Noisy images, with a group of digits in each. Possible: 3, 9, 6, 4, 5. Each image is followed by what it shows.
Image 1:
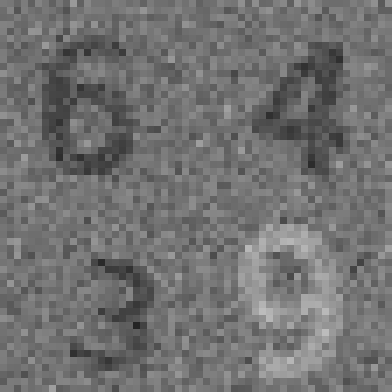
top left: dark 6; top right: dark 4; bottom left: dark 3; bottom right: light 9
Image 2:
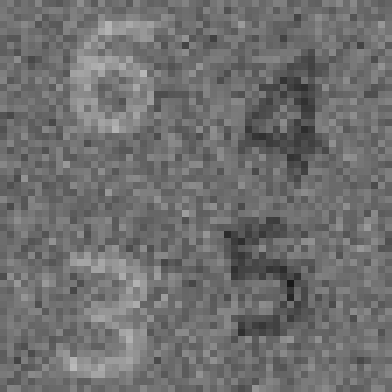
top left: light 6; top right: dark 4; bottom left: light 3; bottom right: dark 5
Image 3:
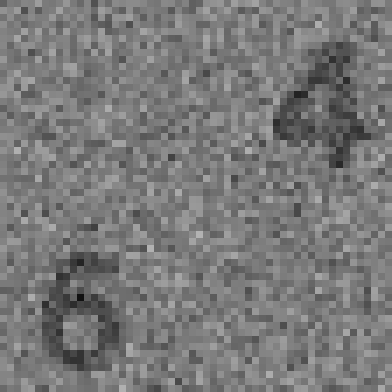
top right: dark 4; bottom left: dark 6
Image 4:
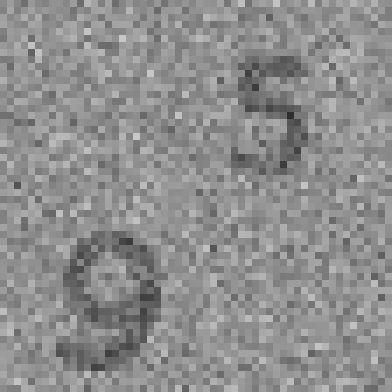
top right: dark 5; bottom left: dark 9
